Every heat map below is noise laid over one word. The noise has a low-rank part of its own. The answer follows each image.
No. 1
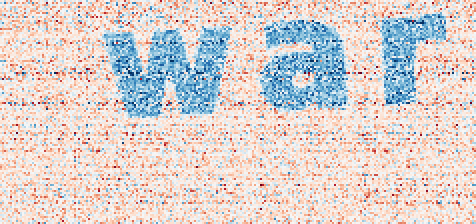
war
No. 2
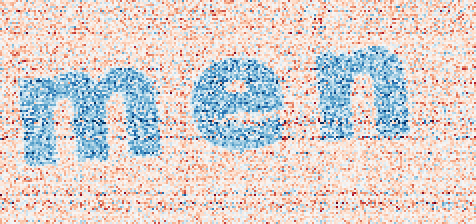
men
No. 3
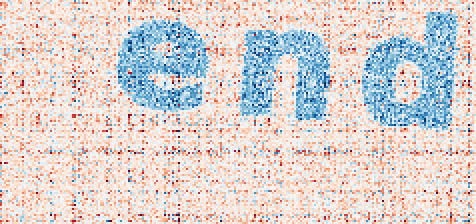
end
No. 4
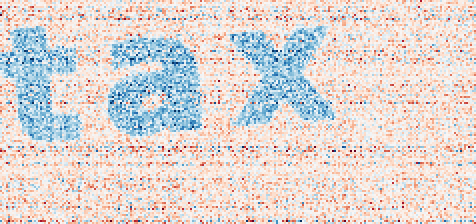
tax
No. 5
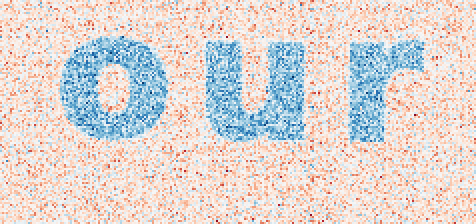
our
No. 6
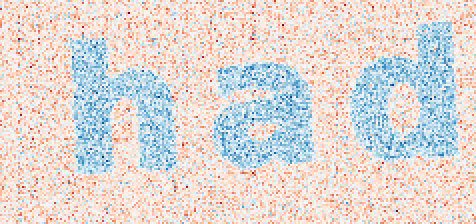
had
